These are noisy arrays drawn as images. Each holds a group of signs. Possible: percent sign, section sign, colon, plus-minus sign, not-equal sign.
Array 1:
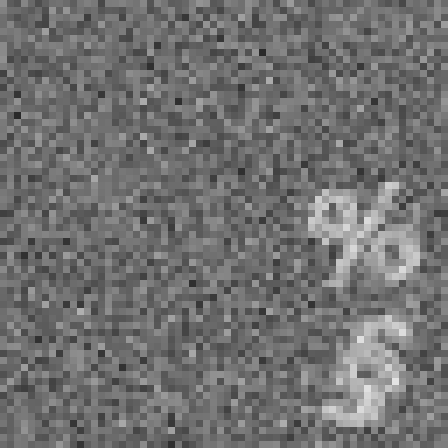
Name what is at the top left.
nothing
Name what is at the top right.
nothing
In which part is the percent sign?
middle right
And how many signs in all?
2
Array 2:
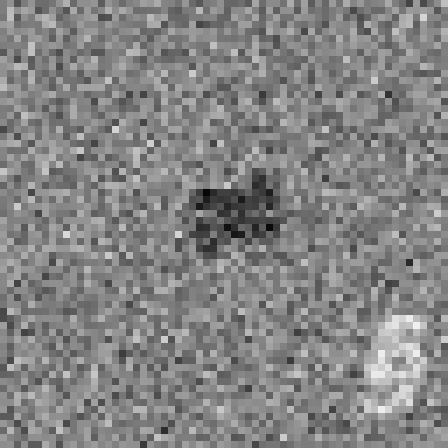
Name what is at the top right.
nothing
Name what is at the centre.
not-equal sign
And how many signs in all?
2
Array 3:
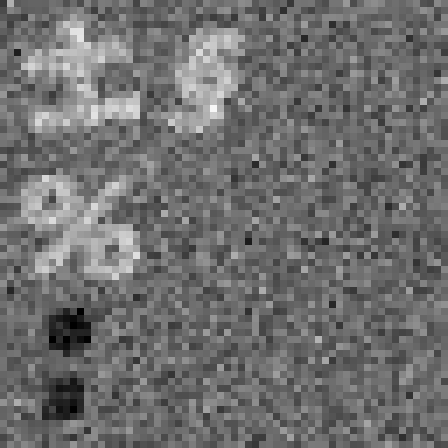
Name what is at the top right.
nothing
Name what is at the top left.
plus-minus sign
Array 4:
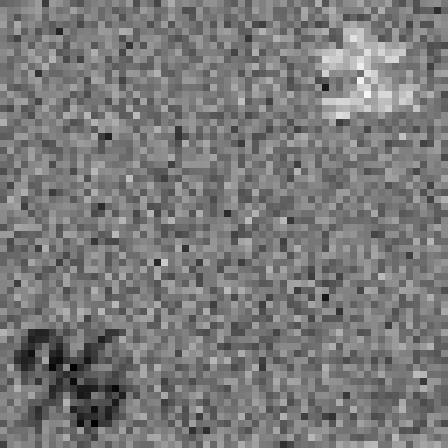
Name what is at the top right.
plus-minus sign
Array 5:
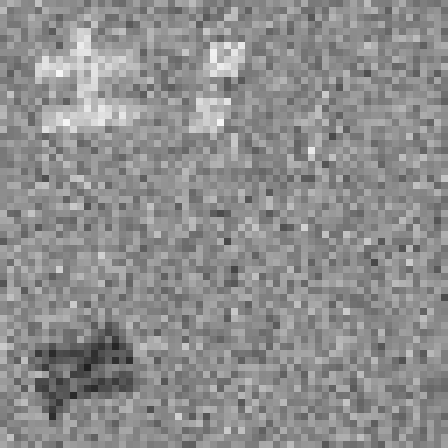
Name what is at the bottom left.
not-equal sign
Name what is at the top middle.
colon
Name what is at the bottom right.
nothing
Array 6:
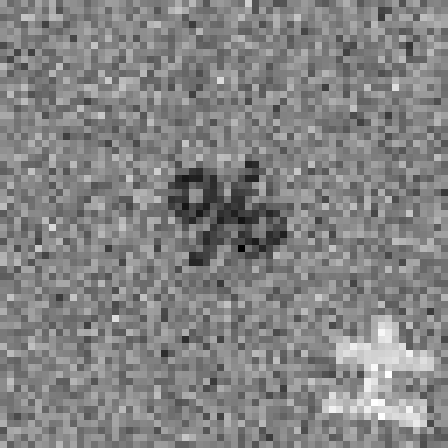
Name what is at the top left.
nothing
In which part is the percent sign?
centre
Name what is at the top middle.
nothing
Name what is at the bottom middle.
nothing
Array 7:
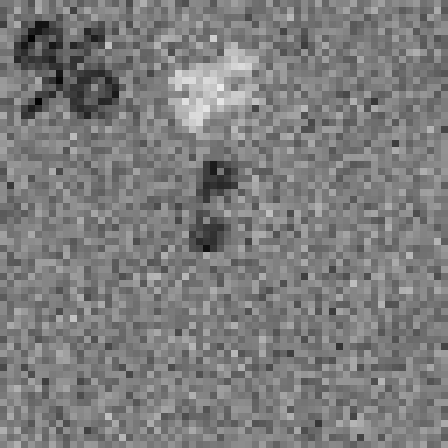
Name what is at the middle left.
nothing
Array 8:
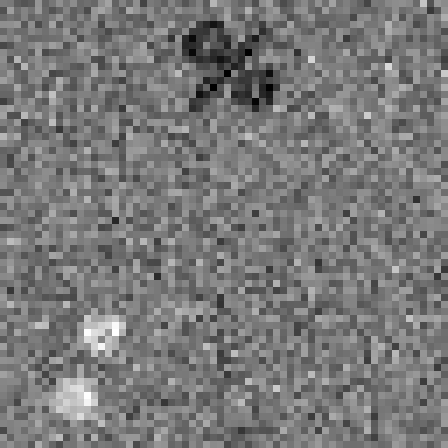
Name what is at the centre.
nothing
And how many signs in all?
2
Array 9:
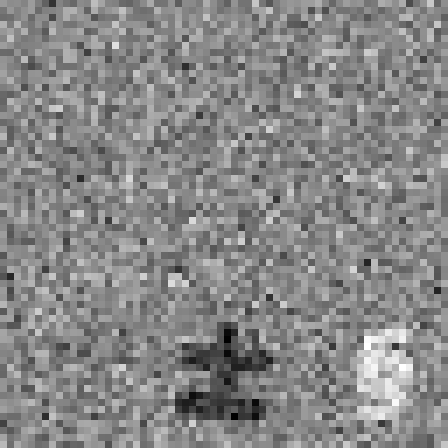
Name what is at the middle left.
nothing
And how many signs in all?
2
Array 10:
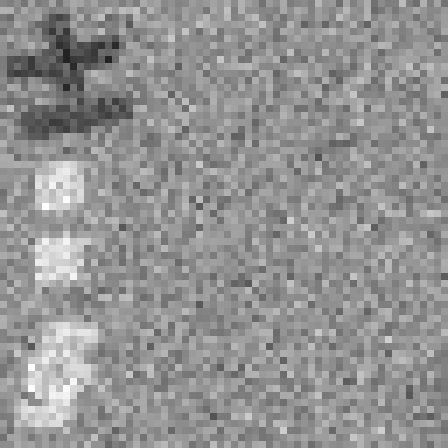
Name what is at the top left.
plus-minus sign
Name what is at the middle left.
colon
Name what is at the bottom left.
section sign
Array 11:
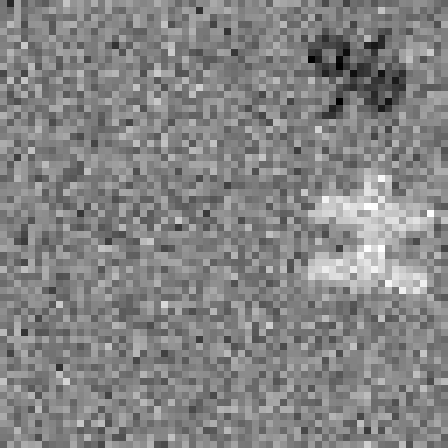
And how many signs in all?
2
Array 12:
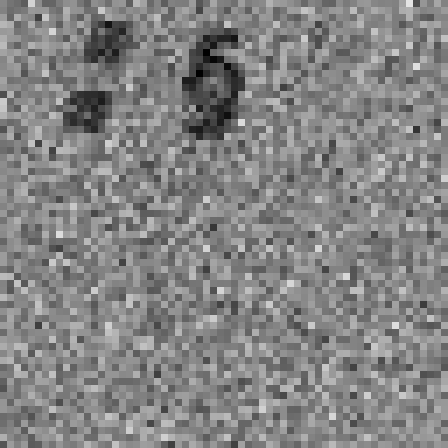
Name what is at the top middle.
section sign
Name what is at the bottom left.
nothing
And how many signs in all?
2
